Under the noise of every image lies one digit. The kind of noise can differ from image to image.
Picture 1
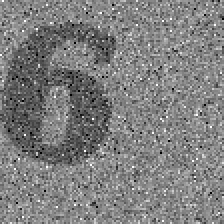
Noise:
heavy tails
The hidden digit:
6
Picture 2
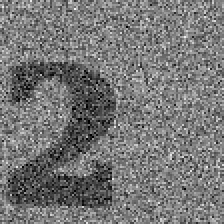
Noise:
independent entries
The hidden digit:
2
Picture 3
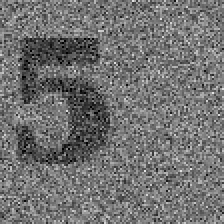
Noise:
independent entries
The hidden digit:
5
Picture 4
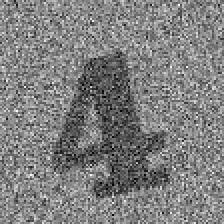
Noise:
low rank plus noise
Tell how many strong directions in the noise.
five to eight
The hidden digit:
4
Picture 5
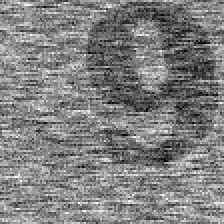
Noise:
streaked along the rows
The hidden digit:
9
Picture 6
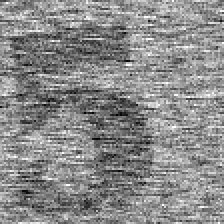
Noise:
streaked along the rows
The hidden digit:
5
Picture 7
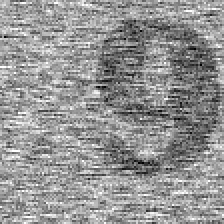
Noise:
streaked along the rows
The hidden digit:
9
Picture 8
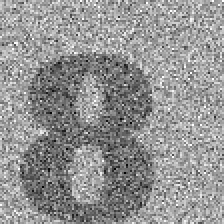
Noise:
independent entries
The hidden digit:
8
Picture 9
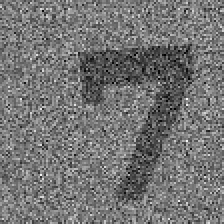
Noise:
low rank plus noise
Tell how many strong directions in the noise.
three or four
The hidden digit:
7
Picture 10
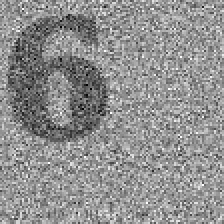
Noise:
low rank plus noise
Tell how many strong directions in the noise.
five to eight
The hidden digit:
6
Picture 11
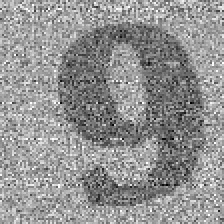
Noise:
rows of uneven size
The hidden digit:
9
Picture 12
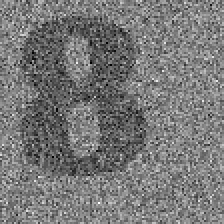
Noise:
low rank plus noise
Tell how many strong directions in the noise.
one
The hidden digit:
8
